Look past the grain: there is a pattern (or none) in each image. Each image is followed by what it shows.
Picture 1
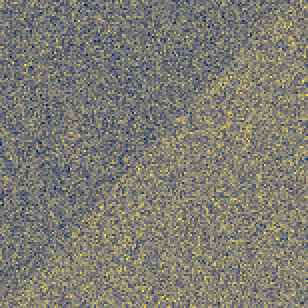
a sharp edge
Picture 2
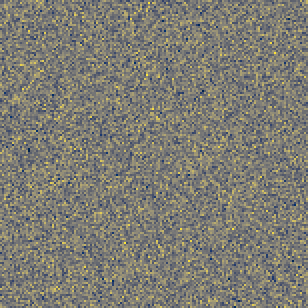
only noise
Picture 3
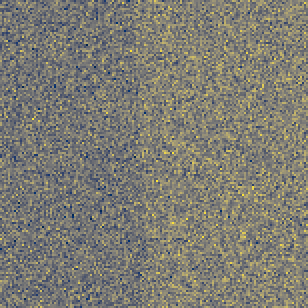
a sharp edge
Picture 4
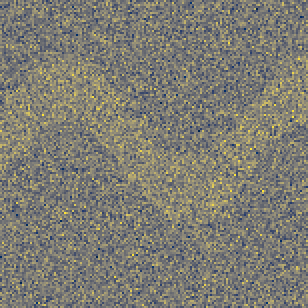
a wavy band
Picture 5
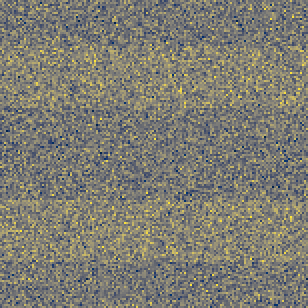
horizontal stripes
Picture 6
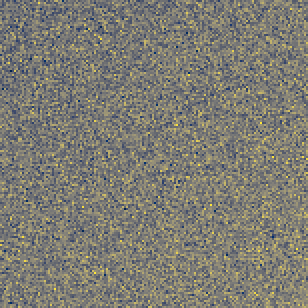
a smooth slope
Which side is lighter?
bottom right
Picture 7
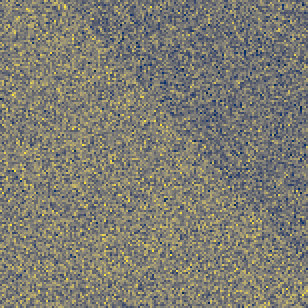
a sharp edge
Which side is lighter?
bottom left
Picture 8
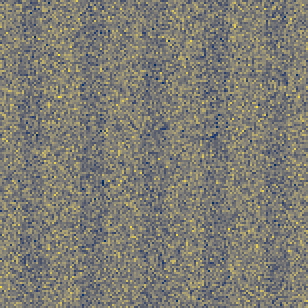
vertical stripes
